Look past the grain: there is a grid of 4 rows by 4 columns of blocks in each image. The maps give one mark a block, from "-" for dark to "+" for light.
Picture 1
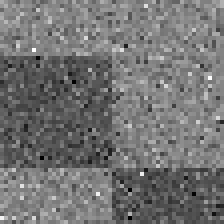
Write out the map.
+ + + +
- - + +
- - + +
+ + - -
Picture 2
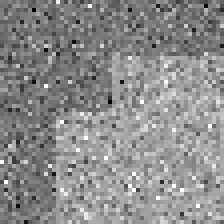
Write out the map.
- - - -
- - + +
- + + +
- + + +
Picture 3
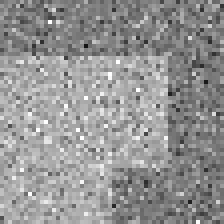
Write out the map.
- - - -
+ + + -
+ + + -
+ + - -
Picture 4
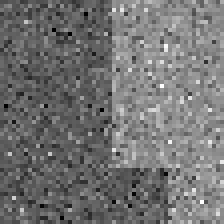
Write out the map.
- - + +
- - + +
- - + +
- - - +
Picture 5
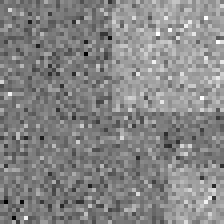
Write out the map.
- - + +
- - + +
- - - -
- - - +
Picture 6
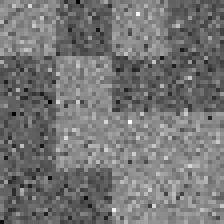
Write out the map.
+ - + -
- + - -
- + + +
- - + +
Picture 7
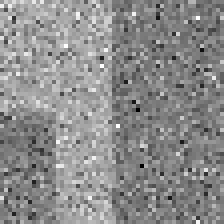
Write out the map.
+ + - -
+ + - -
- + - -
- + - -
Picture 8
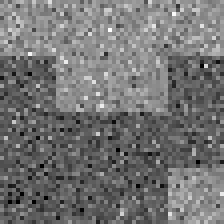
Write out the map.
+ + + +
- + + -
- - - -
- - - +
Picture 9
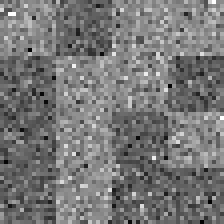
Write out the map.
+ - + +
- + + -
- + - +
- + - -
